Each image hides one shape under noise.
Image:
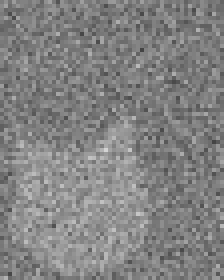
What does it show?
light cat's head
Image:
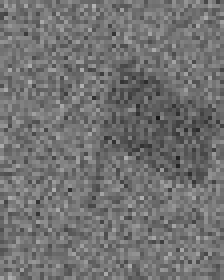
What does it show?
dark flag
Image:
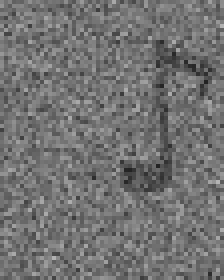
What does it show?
dark musical note
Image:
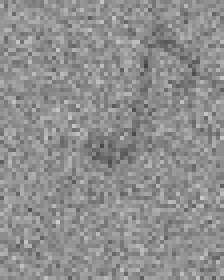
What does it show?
dark musical note
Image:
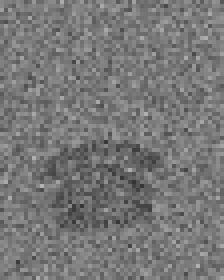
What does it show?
dark telephone
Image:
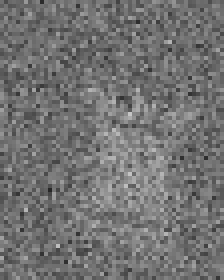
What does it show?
light chess rook
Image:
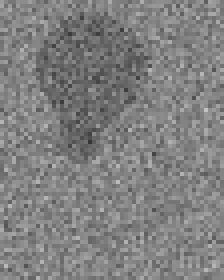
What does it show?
dark light bulb
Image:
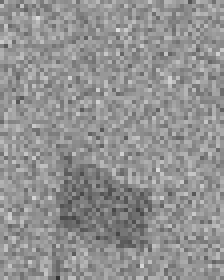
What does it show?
dark flag, bottom middle
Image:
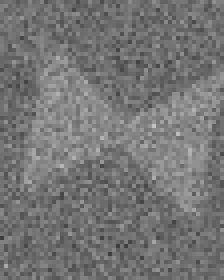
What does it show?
light bow tie
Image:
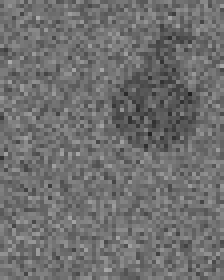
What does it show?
dark pear
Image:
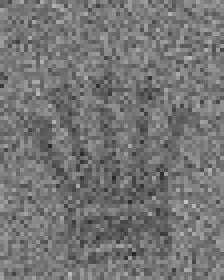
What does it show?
dark chess queen
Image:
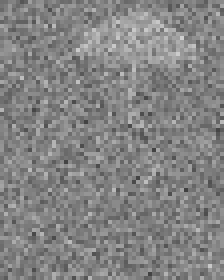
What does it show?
light umbrella
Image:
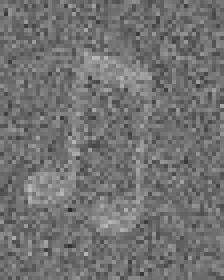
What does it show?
light pair of musical notes
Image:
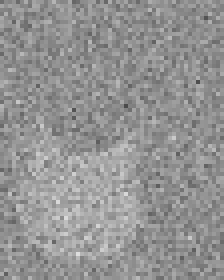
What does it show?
light cat's head
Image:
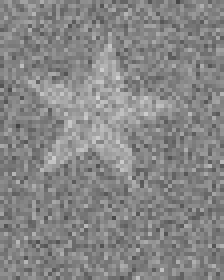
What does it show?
light star
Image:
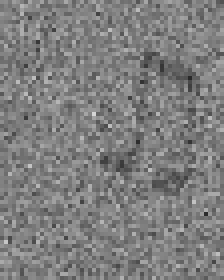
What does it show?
dark pair of musical notes
